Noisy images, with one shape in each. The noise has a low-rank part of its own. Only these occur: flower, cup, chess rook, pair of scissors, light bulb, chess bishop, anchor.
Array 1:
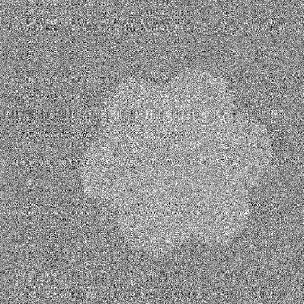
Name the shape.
flower
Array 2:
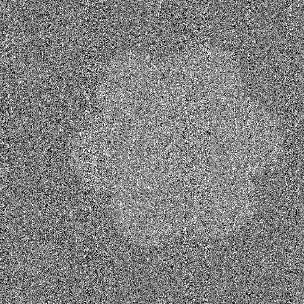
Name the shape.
flower
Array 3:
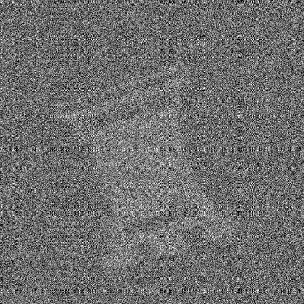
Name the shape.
chess rook
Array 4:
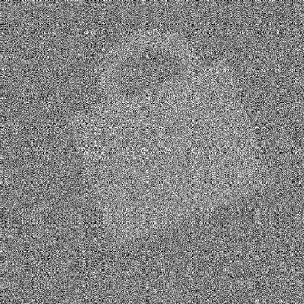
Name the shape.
cup
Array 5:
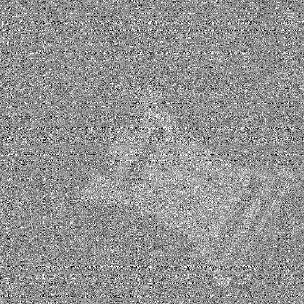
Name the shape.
chess rook
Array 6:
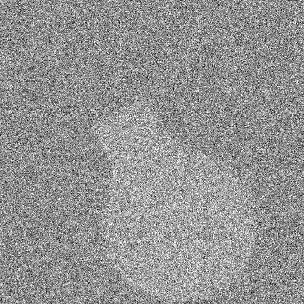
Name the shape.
light bulb
